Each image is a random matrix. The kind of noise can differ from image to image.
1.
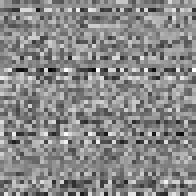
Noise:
rows of uneven size
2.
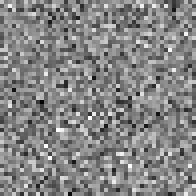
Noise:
independent entries
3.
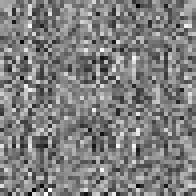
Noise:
low rank plus noise
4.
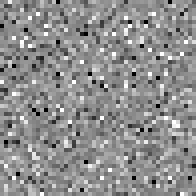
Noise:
heavy tails
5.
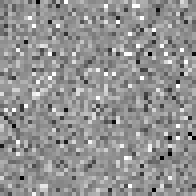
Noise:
heavy tails
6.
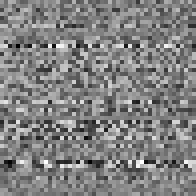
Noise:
rows of uneven size
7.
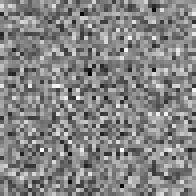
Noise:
low rank plus noise
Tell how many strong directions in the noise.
five to eight
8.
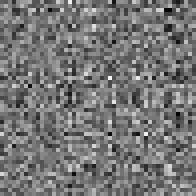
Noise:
low rank plus noise
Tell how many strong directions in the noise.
three or four
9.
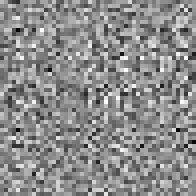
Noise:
low rank plus noise
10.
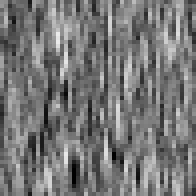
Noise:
streaked along the columns
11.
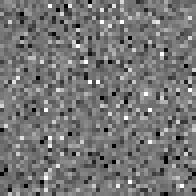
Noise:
heavy tails
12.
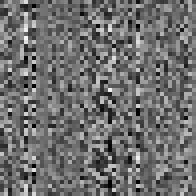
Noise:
columns of uneven size
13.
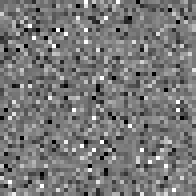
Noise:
heavy tails
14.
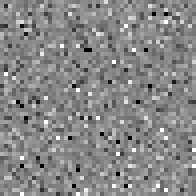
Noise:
heavy tails
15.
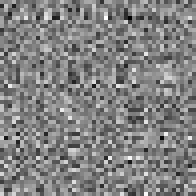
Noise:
low rank plus noise
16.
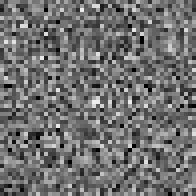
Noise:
low rank plus noise
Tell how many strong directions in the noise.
five to eight
